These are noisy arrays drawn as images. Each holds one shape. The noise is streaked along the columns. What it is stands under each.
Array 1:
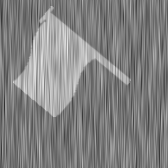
flag
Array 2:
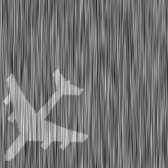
airplane
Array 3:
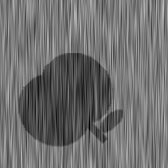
apple
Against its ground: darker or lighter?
darker
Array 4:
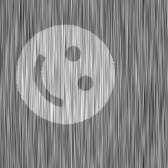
smiling face
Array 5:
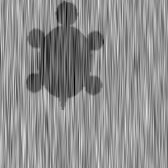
turtle
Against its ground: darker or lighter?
darker
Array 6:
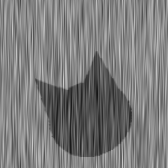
cat's head
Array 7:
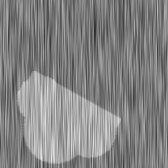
cloud
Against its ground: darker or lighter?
lighter
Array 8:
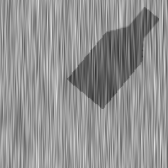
bottle
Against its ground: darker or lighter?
darker
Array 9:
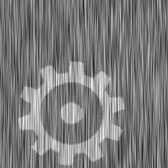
gear
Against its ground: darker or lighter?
lighter
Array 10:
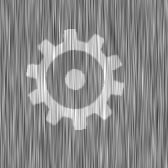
gear
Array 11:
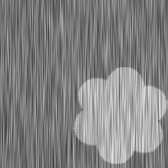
flower
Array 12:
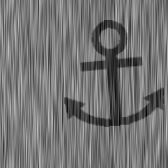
anchor
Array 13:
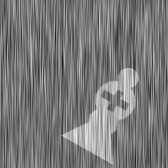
chess bishop
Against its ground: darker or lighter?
lighter
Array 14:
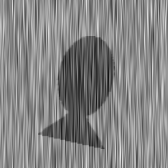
fish
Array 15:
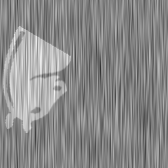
chess knight
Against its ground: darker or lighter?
lighter
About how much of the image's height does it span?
two thirds
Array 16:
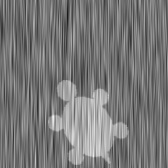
turtle
